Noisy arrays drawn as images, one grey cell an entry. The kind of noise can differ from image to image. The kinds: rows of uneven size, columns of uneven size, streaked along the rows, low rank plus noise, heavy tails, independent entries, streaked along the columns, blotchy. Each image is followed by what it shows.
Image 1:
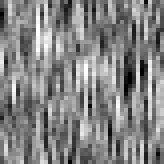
streaked along the columns
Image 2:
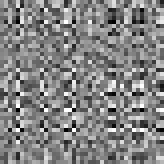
low rank plus noise
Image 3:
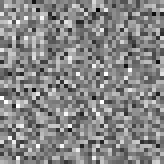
low rank plus noise
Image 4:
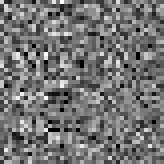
low rank plus noise
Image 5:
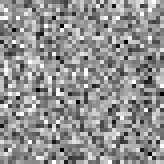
independent entries
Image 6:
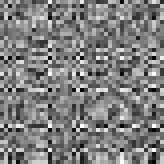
low rank plus noise
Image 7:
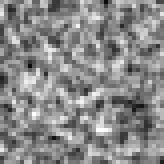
blotchy
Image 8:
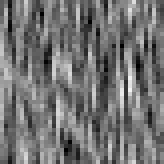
streaked along the columns
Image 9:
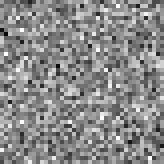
independent entries
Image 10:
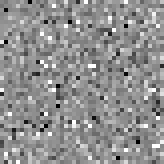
heavy tails
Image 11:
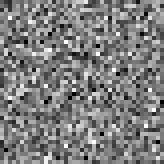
independent entries
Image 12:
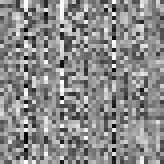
columns of uneven size
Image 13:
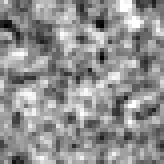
blotchy
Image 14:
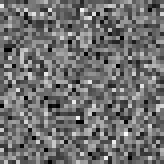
independent entries
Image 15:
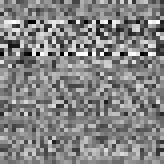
rows of uneven size
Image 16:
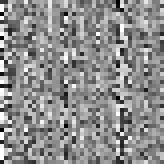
columns of uneven size
